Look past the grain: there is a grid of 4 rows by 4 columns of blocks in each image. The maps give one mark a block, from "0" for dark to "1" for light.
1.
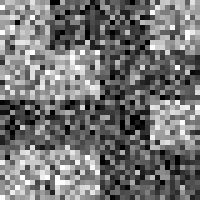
1 0 0 1
1 1 0 0
0 0 0 1
1 1 0 0
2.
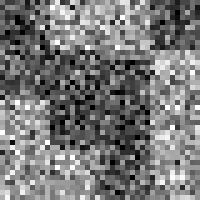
0 1 1 0
0 0 0 1
1 0 0 1
1 1 0 1
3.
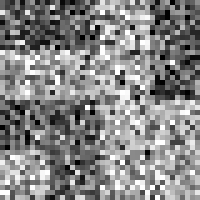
0 0 1 0
1 1 1 0
0 0 1 1
1 0 1 1
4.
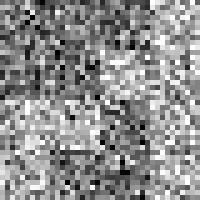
0 0 0 1
0 0 1 1
1 1 0 1
1 0 0 1
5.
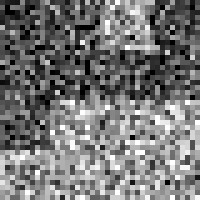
0 0 1 0
0 0 0 0
0 1 1 1
1 1 1 1
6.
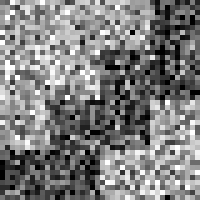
1 1 1 0
1 1 0 0
1 0 0 1
0 0 1 1
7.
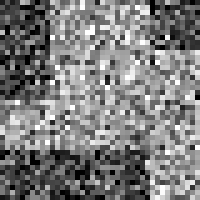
0 1 1 0
0 1 1 1
1 1 1 1
0 0 0 1
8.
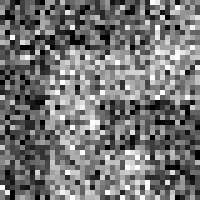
0 0 0 1
0 1 1 1
0 1 0 0
0 1 1 0
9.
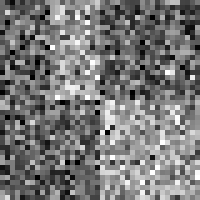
0 1 0 0
0 1 0 0
0 0 1 1
0 0 1 1
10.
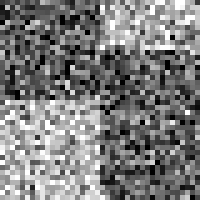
0 0 1 1
0 0 0 0
1 1 0 0
1 1 0 0
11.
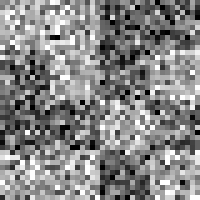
1 1 0 0
0 1 0 1
0 0 1 0
1 1 0 1
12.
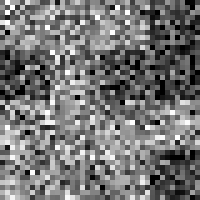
1 1 1 0
0 1 0 0
1 1 1 1
1 1 1 0
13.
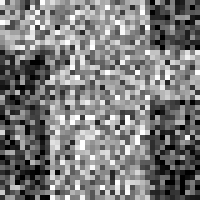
1 1 1 0
0 1 1 1
0 1 1 0
0 1 1 0
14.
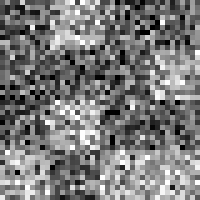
0 1 0 0
0 0 0 1
0 1 0 0
1 0 1 1
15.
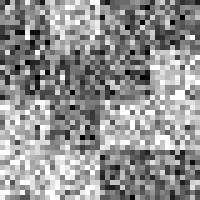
0 1 0 0
0 0 0 1
1 0 1 1
1 1 0 0
